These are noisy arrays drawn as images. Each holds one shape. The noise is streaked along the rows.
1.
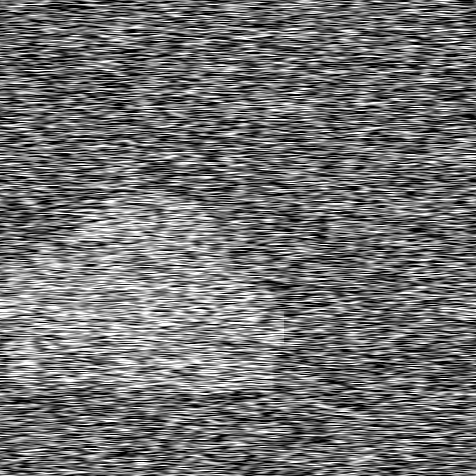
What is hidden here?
light cloud
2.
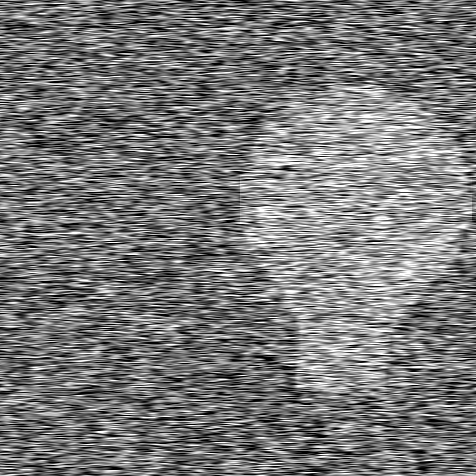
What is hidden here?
light light bulb
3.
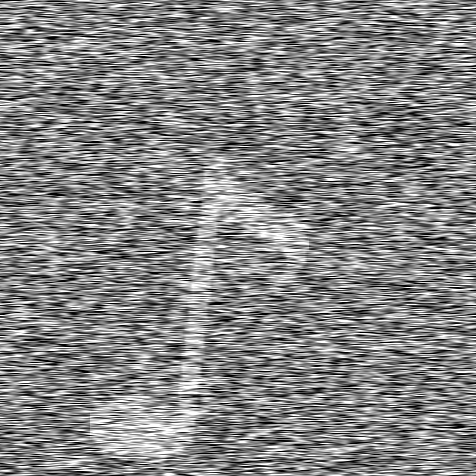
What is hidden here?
light musical note
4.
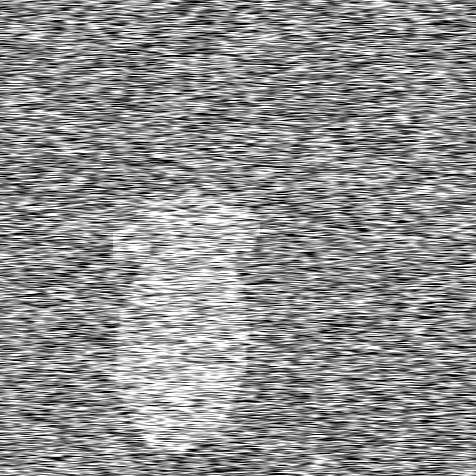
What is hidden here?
light footprint
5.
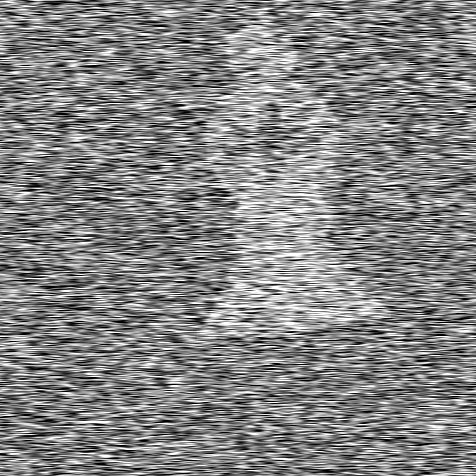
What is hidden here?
light chess bishop
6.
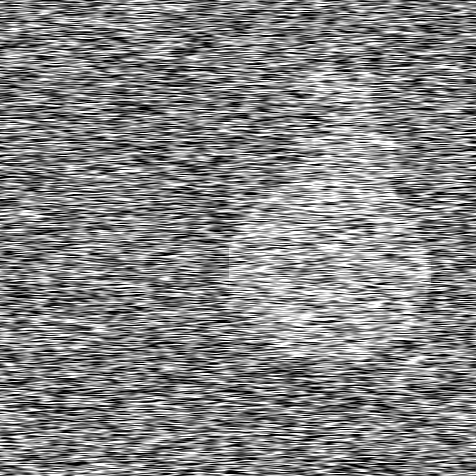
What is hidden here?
light pear
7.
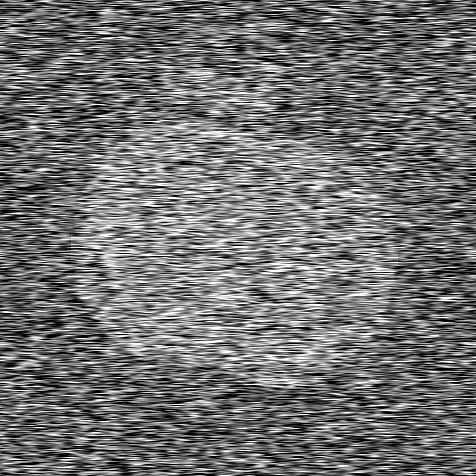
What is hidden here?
light apple
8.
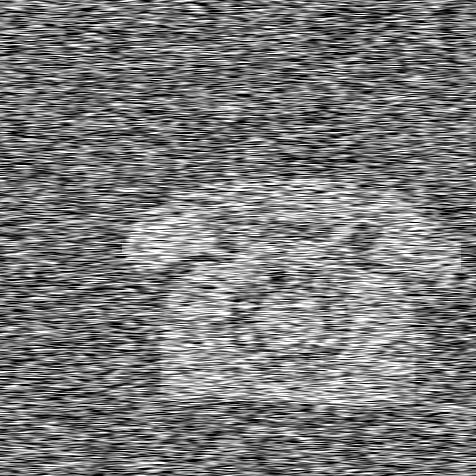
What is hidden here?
light telephone
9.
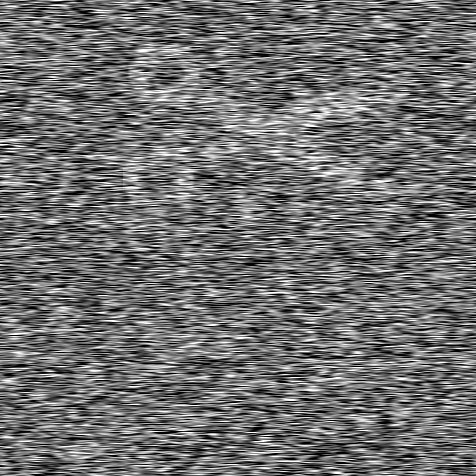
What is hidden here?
light pair of scissors
